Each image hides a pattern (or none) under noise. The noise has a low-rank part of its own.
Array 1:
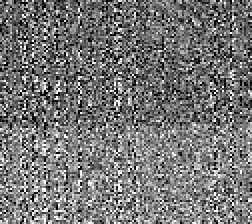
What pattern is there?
a sharp edge
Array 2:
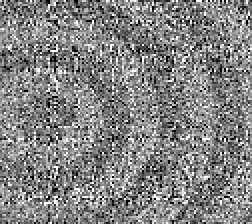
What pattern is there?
rings round one point
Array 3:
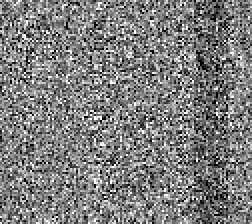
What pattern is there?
one vertical stripe
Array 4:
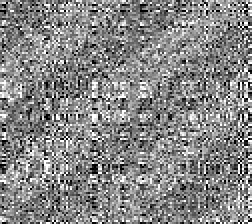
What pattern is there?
diagonal stripes
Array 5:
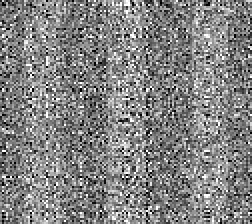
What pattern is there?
vertical stripes
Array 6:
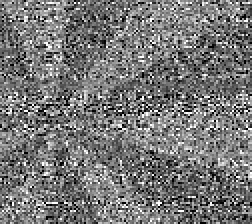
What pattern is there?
spokes from one point
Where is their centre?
middle left
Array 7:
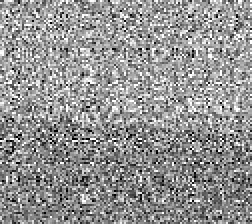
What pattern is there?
a sharp edge
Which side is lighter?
top
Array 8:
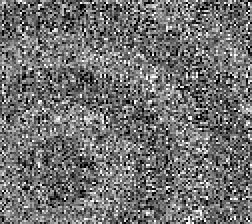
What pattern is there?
rings round one point
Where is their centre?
bottom left
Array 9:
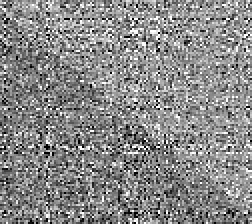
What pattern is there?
a sharp edge
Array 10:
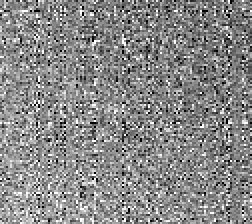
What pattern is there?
a smooth slope
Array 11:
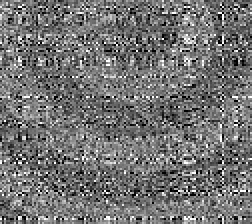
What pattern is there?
rings round one point
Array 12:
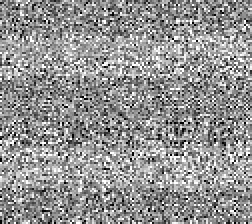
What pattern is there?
horizontal stripes
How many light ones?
2
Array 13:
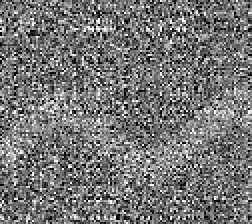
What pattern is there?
a wavy band
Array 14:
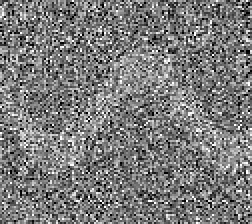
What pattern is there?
a wavy band
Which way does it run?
left to right
